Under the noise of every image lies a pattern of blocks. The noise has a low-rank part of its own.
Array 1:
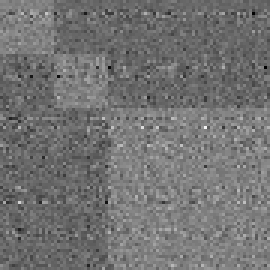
mirrored about the diagonal from the top left
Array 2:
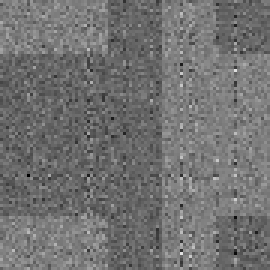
top and bottom mirror each other
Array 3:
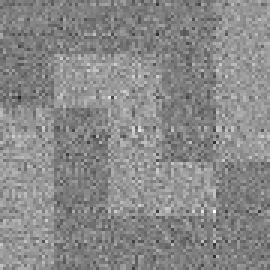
the same after a half turn
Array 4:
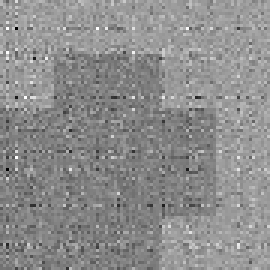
mirrored about the diagonal from the bottom left
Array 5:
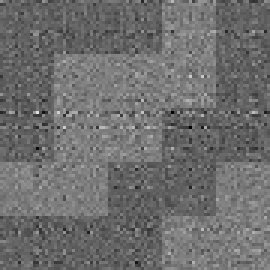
mirrored about the diagonal from the top left
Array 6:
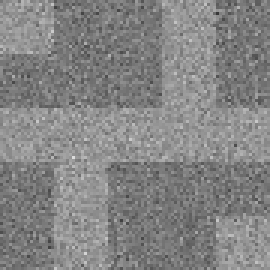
the same after a half turn
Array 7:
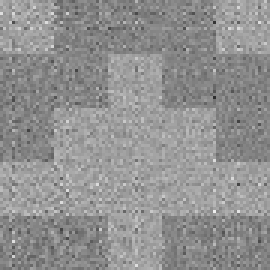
left and right mirror each other
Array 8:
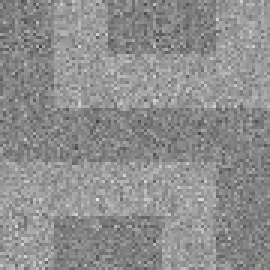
the same after a half turn
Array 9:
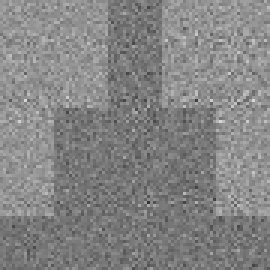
left and right mirror each other
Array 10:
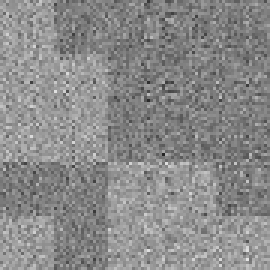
mirrored about the diagonal from the bottom left
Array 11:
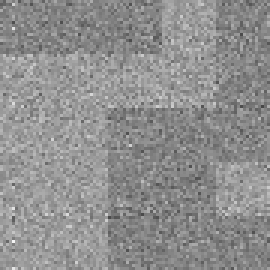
no symmetry
